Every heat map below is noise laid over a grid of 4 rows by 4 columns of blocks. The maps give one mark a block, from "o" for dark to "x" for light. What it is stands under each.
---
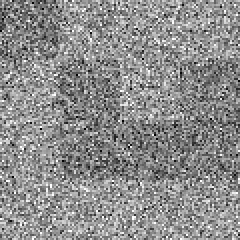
o x x x
x o x o
x o o o
x x x x
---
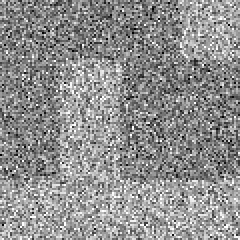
o o o x
o x o o
o x o o
x x x x
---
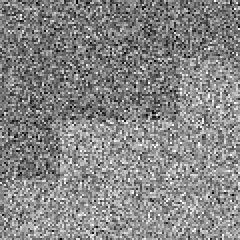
o o o o
o o o x
o x x x
x x x x
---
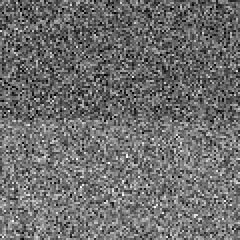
o o o o
o o o o
x x x x
x x x x
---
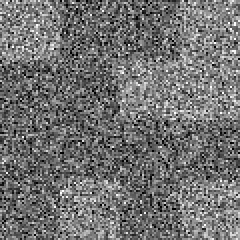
x o o x
o o x x
o o o o
o x o x
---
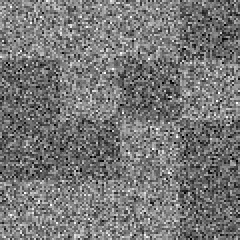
x x x o
o x o x
o o x o
x x x o
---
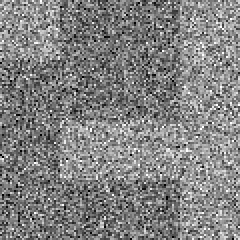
x o o x
o o o x
o x x x
o o o x
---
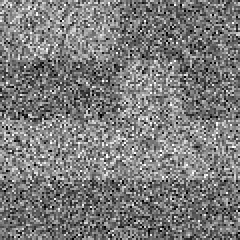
x x o o
o o x o
x x x x
o o o o
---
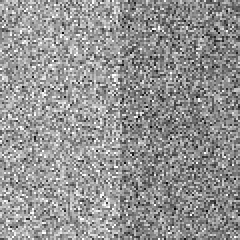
x x o o
x x o o
x x o o
x x o o
